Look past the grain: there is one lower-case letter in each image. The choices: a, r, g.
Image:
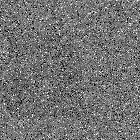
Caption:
dark a
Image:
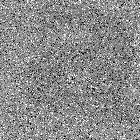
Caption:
dark a
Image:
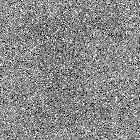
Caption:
dark r
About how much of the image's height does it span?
nearly all
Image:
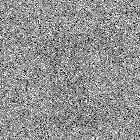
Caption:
dark r
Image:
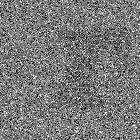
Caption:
dark r
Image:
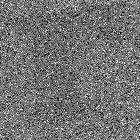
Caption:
dark r
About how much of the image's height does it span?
nearly all
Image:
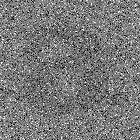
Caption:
dark a
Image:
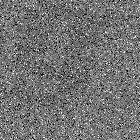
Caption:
dark g
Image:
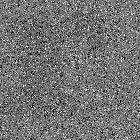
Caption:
dark r
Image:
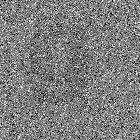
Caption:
dark g
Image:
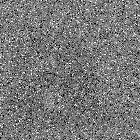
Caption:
dark a
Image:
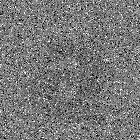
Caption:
dark a
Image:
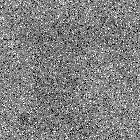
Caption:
dark r
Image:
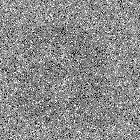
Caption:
dark a
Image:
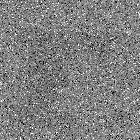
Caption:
dark r
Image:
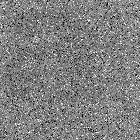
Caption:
dark a
